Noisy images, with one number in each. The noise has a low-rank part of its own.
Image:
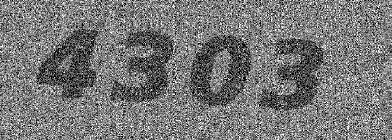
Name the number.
4303
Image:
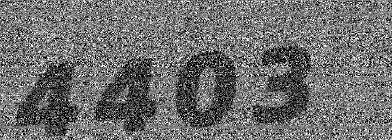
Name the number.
4403
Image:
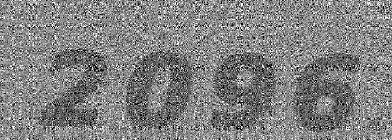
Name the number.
2096
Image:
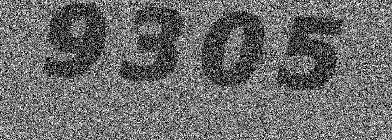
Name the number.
9305
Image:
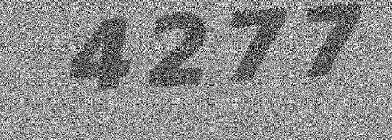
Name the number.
4277
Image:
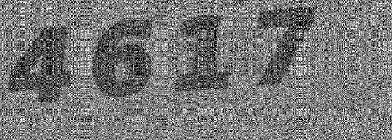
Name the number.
4617
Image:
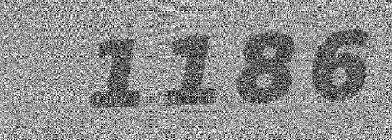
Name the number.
1186
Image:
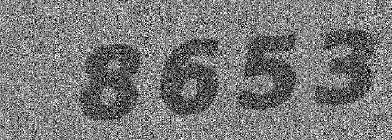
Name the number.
8653
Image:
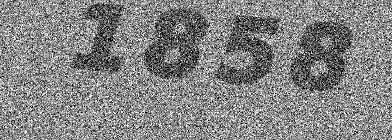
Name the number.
1858
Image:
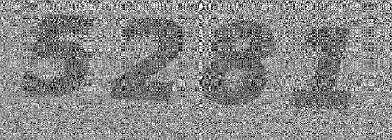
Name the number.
5281
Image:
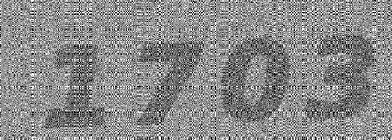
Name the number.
1703
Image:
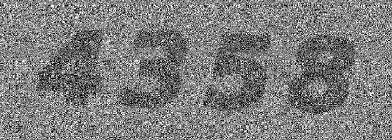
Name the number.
4358
